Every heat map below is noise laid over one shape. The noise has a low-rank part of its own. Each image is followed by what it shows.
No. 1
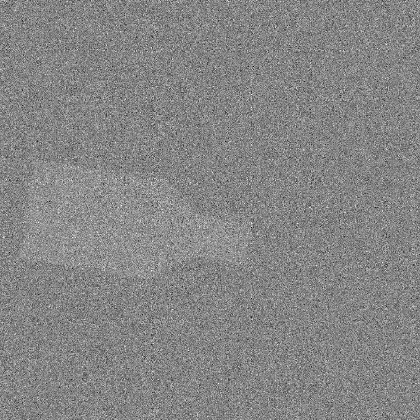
bottle
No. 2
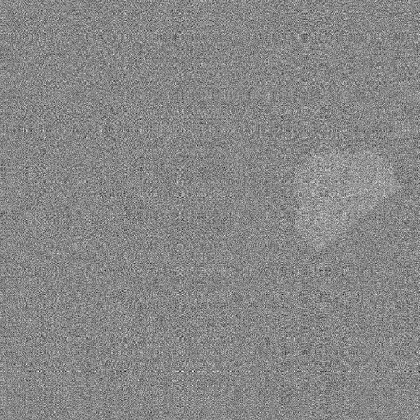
cloud
